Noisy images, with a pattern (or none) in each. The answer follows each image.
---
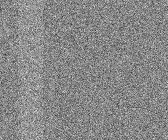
one vertical stripe
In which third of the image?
left
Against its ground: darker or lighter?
lighter
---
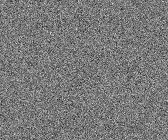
only noise
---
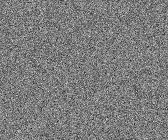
only noise
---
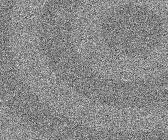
rings round one point
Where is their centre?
top right
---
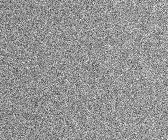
a smooth slope
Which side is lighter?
right
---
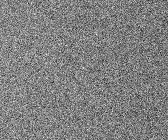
a smooth slope
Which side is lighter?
left
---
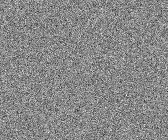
only noise
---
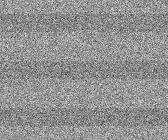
horizontal stripes
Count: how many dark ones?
3
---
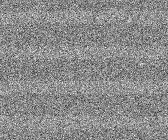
horizontal stripes
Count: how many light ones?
4
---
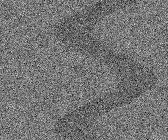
a wavy band
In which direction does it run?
top to bottom
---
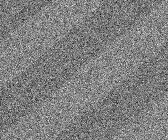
diagonal stripes
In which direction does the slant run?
bottom left to top right
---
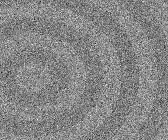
rings round one point
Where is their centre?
middle left
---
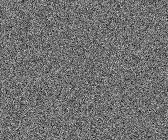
only noise
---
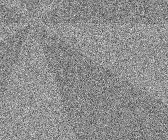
spokes from one point
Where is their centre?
top left
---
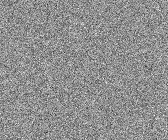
only noise
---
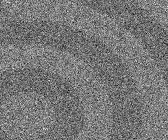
rings round one point
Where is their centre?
bottom left
